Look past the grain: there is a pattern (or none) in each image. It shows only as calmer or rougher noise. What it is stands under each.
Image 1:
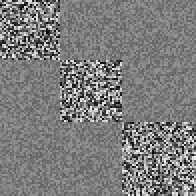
blocks along the diagonal
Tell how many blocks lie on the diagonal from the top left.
3
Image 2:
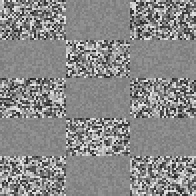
a checkerboard
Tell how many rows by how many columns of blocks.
5 by 3
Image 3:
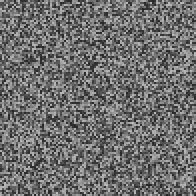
only noise
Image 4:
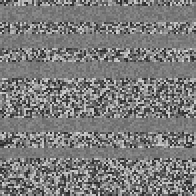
bands of rows
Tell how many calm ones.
5
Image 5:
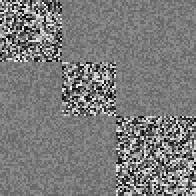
blocks along the diagonal
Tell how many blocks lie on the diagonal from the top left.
3
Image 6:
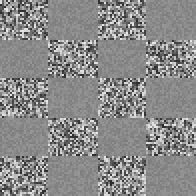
a checkerboard
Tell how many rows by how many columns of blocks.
5 by 4
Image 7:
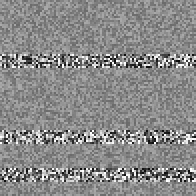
bands of rows
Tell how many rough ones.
3
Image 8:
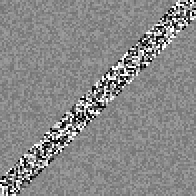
a diagonal band
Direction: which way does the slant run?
bottom left to top right
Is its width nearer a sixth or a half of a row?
a sixth
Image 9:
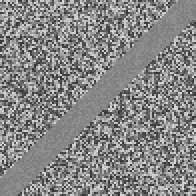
a diagonal band
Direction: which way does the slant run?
bottom left to top right
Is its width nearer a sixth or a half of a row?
a sixth
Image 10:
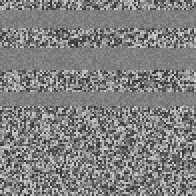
bands of rows
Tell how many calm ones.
3
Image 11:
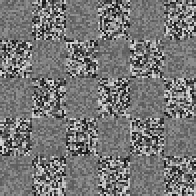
a checkerboard
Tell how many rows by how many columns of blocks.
5 by 6
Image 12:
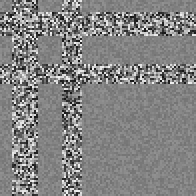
bands of rows crossing bands of columns
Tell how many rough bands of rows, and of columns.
2 and 2
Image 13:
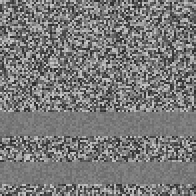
bands of rows
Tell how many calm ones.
2
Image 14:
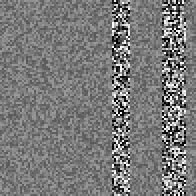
bands of columns
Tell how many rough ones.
2
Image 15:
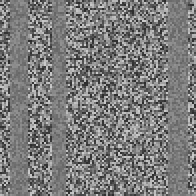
bands of columns
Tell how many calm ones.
3
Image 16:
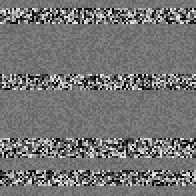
bands of rows
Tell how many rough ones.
4
